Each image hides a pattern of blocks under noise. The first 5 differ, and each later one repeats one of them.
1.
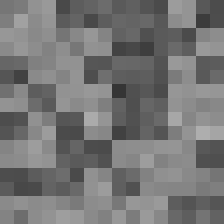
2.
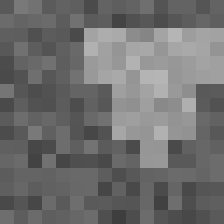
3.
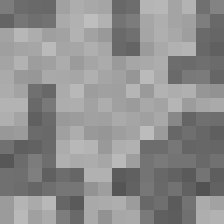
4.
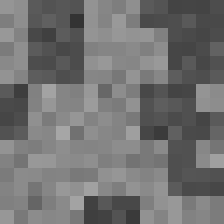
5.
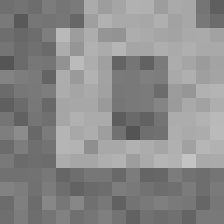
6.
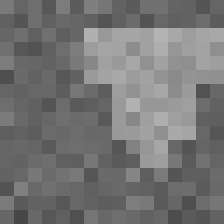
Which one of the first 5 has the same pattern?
2
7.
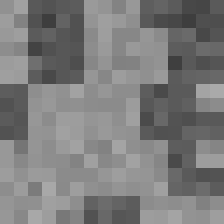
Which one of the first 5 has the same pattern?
4
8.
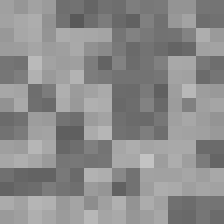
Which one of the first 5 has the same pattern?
1
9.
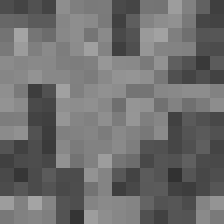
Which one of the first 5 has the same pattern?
3
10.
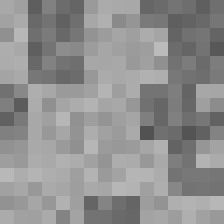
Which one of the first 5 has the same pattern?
4
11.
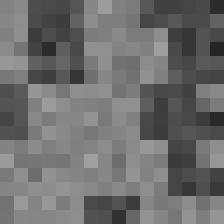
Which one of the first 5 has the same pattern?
4
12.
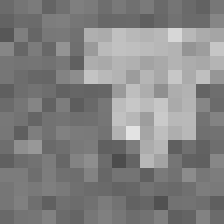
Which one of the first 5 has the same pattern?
2
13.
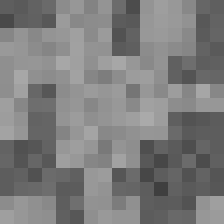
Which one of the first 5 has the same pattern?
3
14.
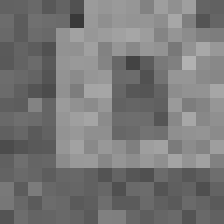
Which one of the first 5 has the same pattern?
5
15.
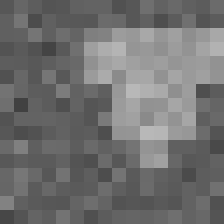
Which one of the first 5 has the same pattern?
2
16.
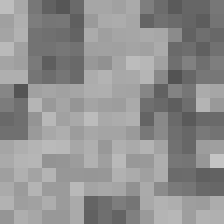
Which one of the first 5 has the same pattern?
4
